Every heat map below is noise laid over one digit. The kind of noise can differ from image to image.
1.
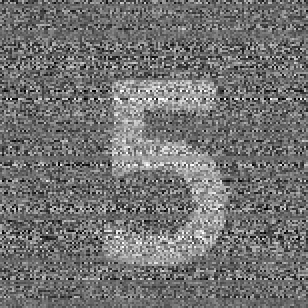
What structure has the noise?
rows of uneven size
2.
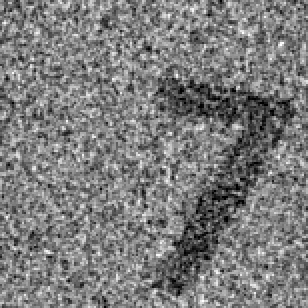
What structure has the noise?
blotchy
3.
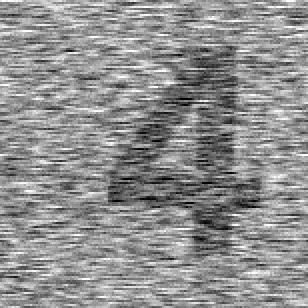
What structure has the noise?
streaked along the rows
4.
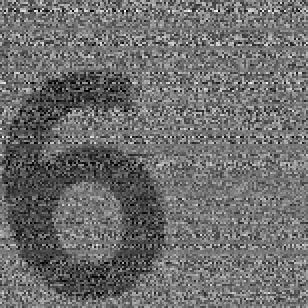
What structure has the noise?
rows of uneven size
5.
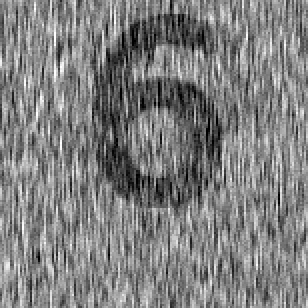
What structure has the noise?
streaked along the columns
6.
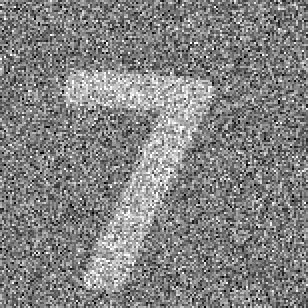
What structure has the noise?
independent entries
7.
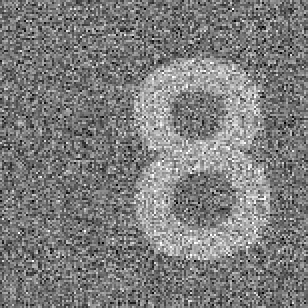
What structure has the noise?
low rank plus noise
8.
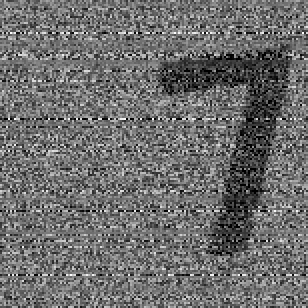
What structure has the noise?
rows of uneven size
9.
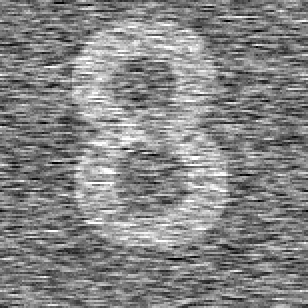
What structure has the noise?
streaked along the rows
